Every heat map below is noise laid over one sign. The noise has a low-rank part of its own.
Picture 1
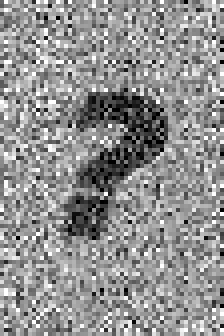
question mark
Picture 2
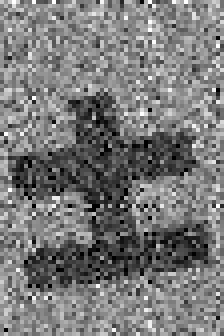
plus-minus sign
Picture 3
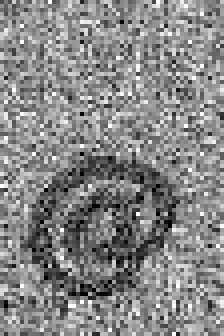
at sign
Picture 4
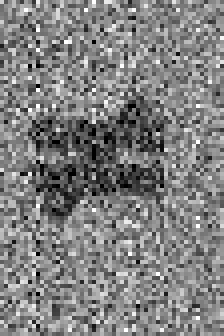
not-equal sign
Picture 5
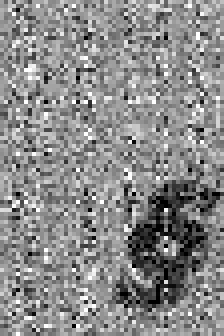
section sign
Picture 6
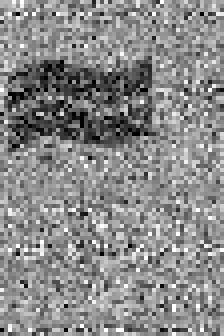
approximately sign
